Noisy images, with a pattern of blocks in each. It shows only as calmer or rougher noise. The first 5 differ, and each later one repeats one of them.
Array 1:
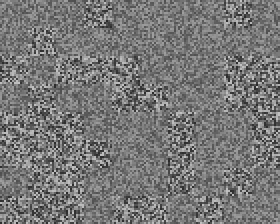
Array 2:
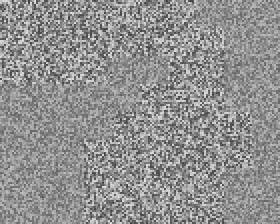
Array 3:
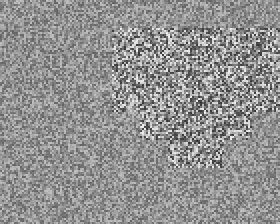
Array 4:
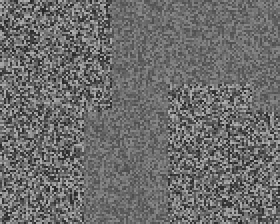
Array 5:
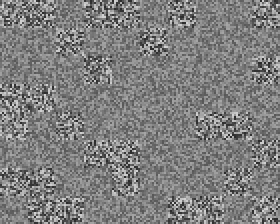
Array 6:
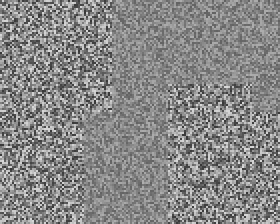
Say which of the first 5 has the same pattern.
4
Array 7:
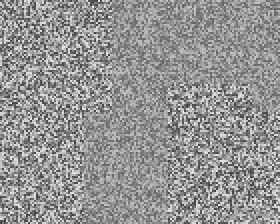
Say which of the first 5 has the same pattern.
4
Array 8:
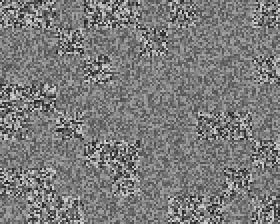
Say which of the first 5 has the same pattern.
5
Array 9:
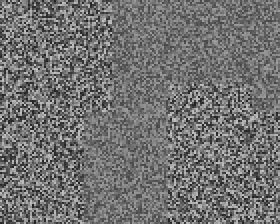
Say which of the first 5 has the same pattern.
4
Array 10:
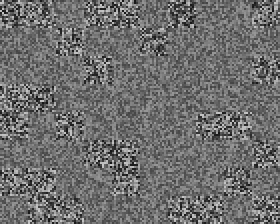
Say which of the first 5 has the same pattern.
5
